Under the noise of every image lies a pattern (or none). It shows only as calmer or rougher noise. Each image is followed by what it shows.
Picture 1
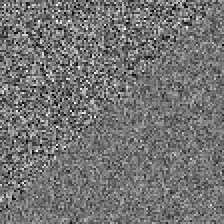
a sharp edge
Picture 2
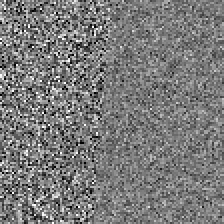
a sharp edge
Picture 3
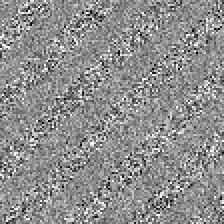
diagonal stripes
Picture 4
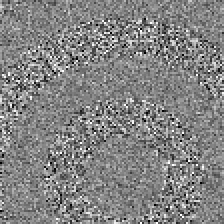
rings round one point
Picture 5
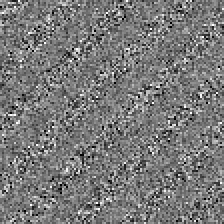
diagonal stripes
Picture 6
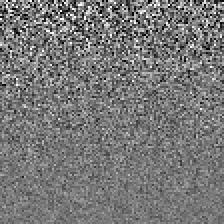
a smooth slope
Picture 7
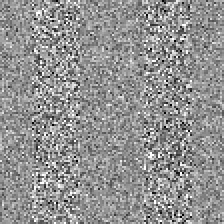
vertical stripes
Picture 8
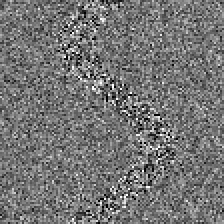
a wavy band
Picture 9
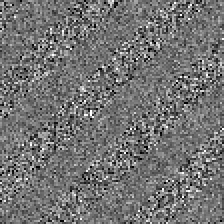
diagonal stripes
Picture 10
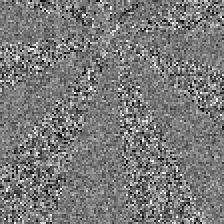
spokes from one point
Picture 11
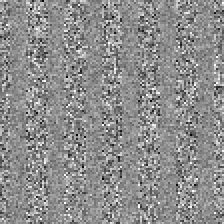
vertical stripes
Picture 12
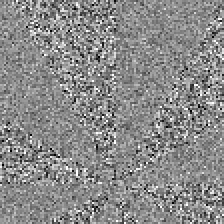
spokes from one point
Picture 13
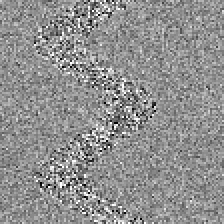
a wavy band
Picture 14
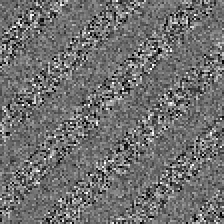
diagonal stripes
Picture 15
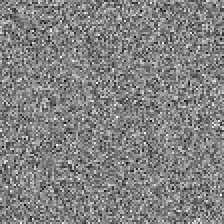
only noise
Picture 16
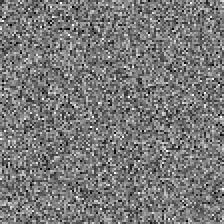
only noise
